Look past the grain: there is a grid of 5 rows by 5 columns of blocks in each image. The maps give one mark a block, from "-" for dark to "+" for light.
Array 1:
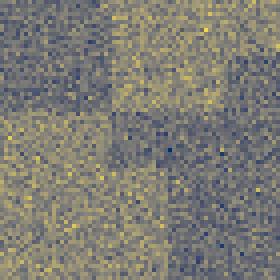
- - + + +
- - + + -
+ + - - -
+ + + - -
+ + + - -
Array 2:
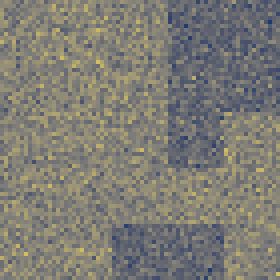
+ + + - -
+ + + - -
+ + + - +
+ + + + +
+ + - - +
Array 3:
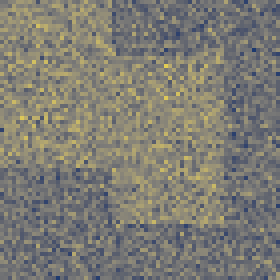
+ + - - -
+ + + + -
+ + + + -
- - + + -
- - - - -
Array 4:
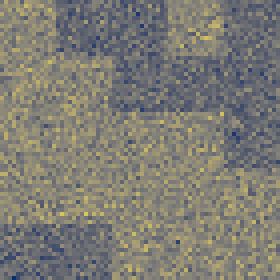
+ - - + -
+ + - - -
+ + + + -
+ + + + +
- - + + +
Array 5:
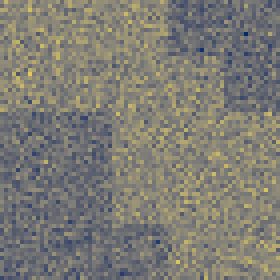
+ + + - -
+ + + + -
- - + + +
- - + + +
- - - + +
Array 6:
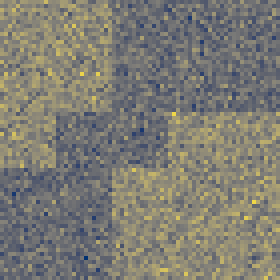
+ + - - -
+ + - - -
+ - - + +
- - + + +
- - + + +
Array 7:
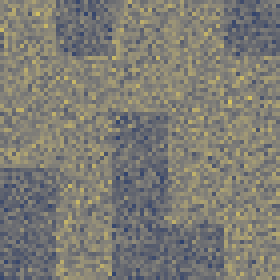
+ - + + -
+ + + + +
+ + - + +
- + - + +
- + - - +
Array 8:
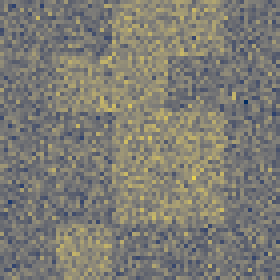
- - + + -
- + + - -
- - + + -
- - + + -
- + - - -
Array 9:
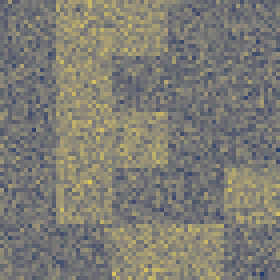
- + + - -
- + - - -
- + + - -
- + - - +
- - + + -
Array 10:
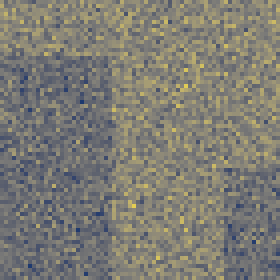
+ + + + +
- - + + +
- - + + +
- - + + -
- - + + -
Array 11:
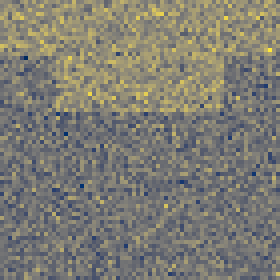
+ + + + +
- + + + -
- - - - -
- - - - -
- - - - -
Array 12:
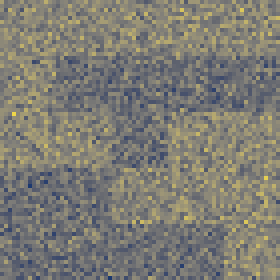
+ + + + +
+ - - - -
+ + - + +
- - + + +
- - - - +
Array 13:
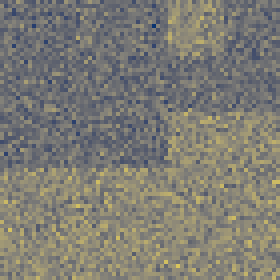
- - - + -
- - - - -
- - - + +
+ + + + +
+ + + + +
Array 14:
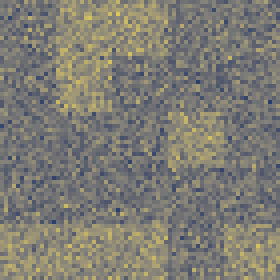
- + + - -
- + - - -
- - - + -
- - - - -
+ + + - +
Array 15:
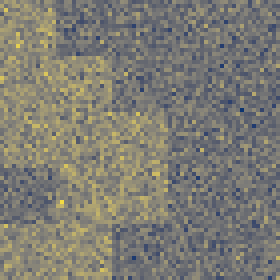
+ - - - -
+ + - - -
+ + + - -
- + + - -
+ + - - -
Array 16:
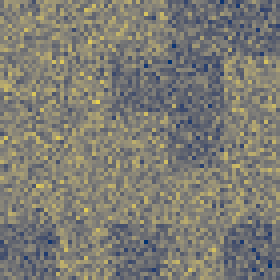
+ + + - -
+ + - - +
+ + + - +
+ + + + +
- + - + -
